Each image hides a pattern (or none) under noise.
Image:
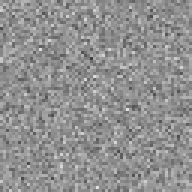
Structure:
only noise
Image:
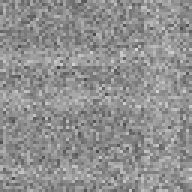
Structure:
bands of rows crossing bands of columns
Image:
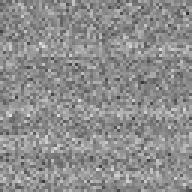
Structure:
bands of rows
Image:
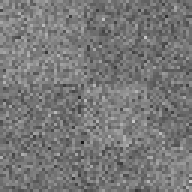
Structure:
blocks along the diagonal
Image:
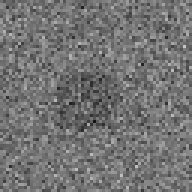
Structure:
one block
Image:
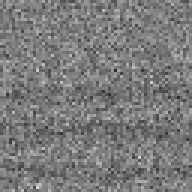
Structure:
bands of rows
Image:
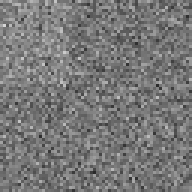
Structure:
one block
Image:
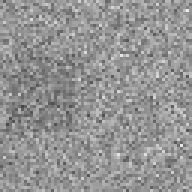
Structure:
one block
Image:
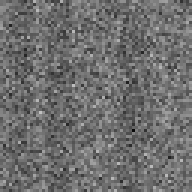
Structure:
bands of columns
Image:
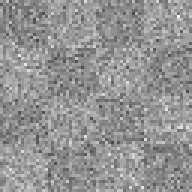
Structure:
a checkerboard
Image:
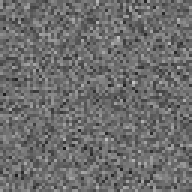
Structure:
only noise
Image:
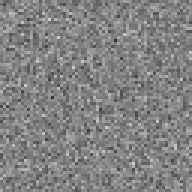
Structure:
only noise
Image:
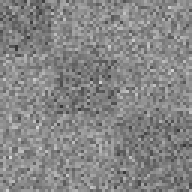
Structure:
blocks along the diagonal
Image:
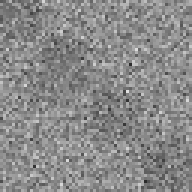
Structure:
blocks along the diagonal
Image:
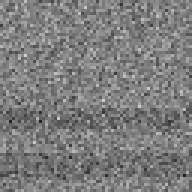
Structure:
bands of rows
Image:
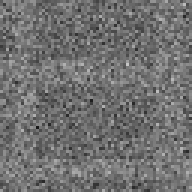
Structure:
bands of rows crossing bands of columns
